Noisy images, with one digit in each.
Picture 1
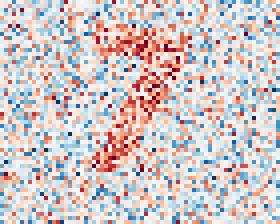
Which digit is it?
7
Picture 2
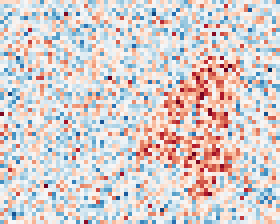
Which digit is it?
4
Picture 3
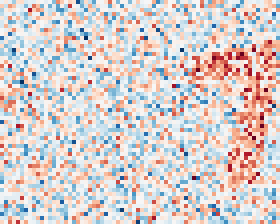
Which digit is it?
7
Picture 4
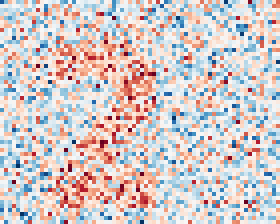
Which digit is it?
2
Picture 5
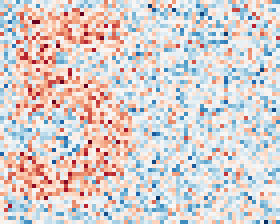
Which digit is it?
5
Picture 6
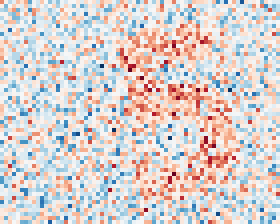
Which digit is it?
5
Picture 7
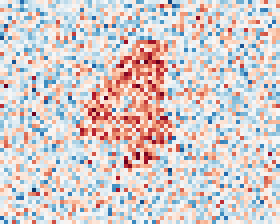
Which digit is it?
4
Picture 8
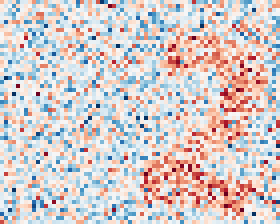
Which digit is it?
2
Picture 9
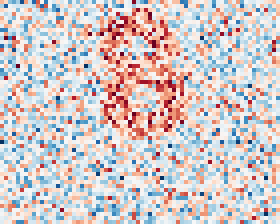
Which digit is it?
8
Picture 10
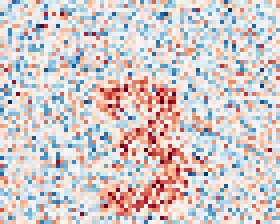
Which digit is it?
3
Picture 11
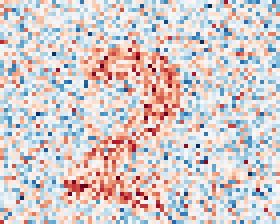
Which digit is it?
2
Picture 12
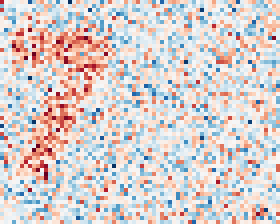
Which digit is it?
7
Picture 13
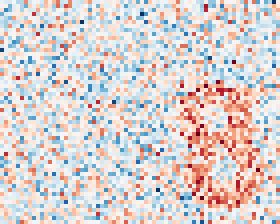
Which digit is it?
8
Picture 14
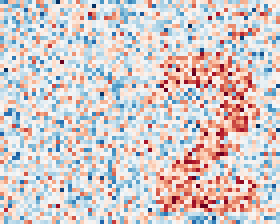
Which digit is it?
2
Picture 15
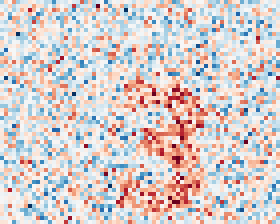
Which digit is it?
3
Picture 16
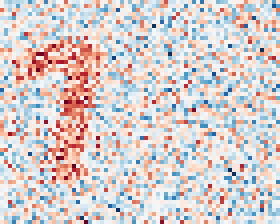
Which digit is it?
7
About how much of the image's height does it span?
two thirds
